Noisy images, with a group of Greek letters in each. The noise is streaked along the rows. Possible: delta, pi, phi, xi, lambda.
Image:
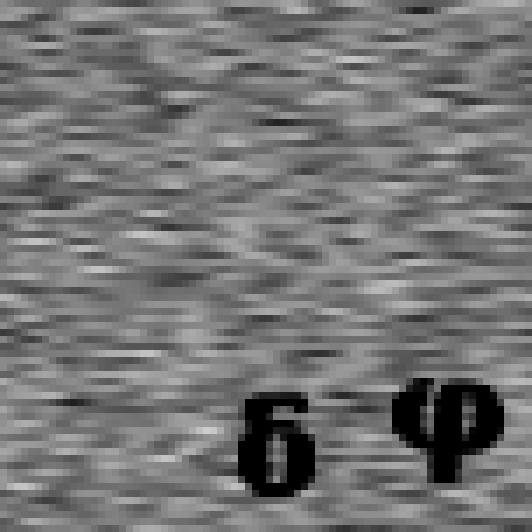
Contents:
bottom middle: delta; bottom right: phi
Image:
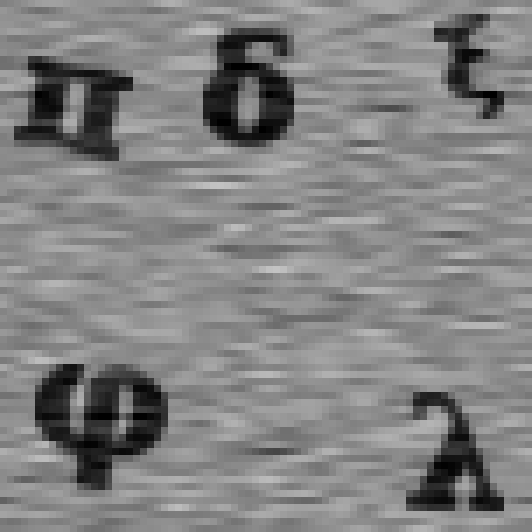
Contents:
top left: pi; top middle: delta; top right: xi; bottom left: phi; bottom right: lambda
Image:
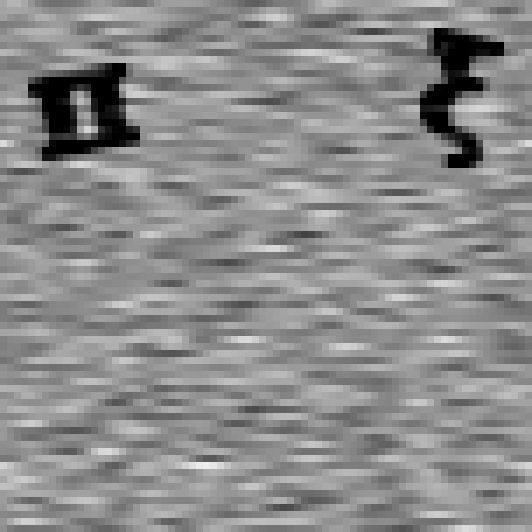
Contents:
top left: pi; top right: xi
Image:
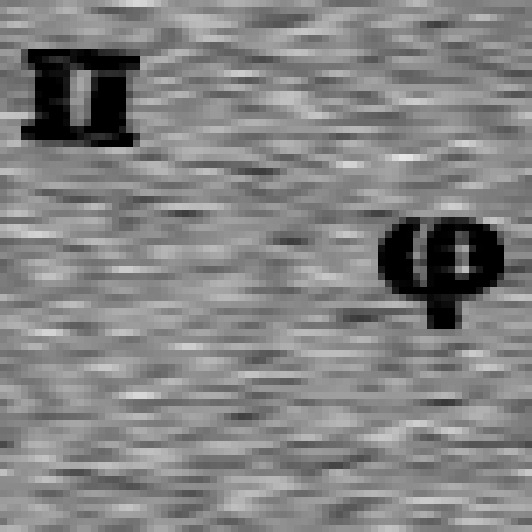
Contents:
top left: pi; middle right: phi
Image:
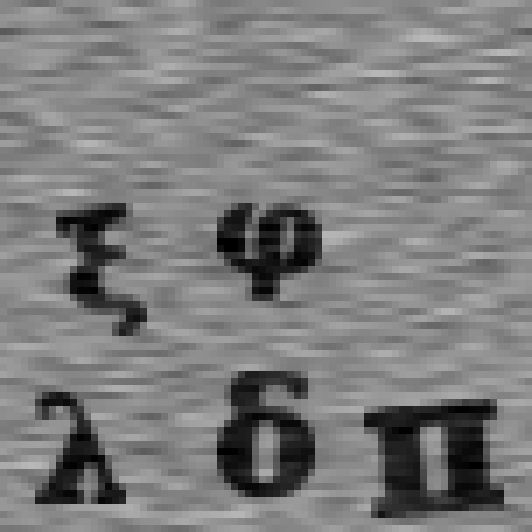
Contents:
middle left: xi; centre: phi; bottom left: lambda; bottom middle: delta; bottom right: pi
